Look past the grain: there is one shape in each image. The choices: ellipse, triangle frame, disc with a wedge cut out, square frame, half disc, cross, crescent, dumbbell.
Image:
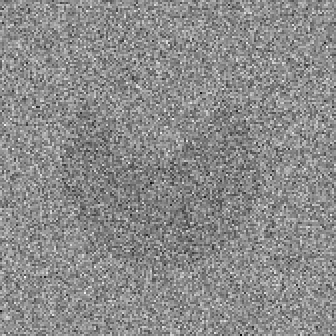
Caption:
dark disc with a wedge cut out
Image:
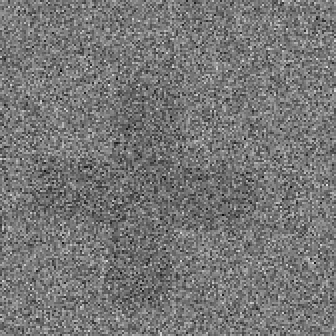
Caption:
dark cross
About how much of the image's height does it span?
two thirds
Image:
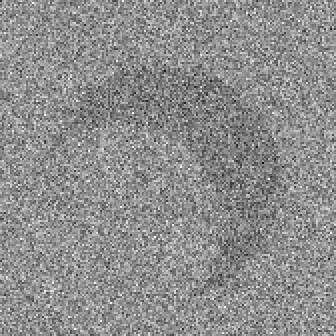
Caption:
dark crescent
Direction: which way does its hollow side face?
down and left
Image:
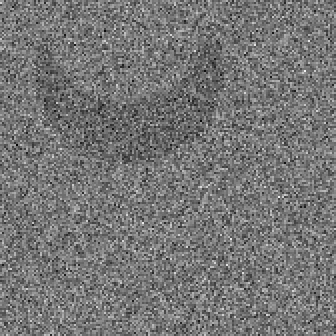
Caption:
dark crescent
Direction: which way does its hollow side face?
up
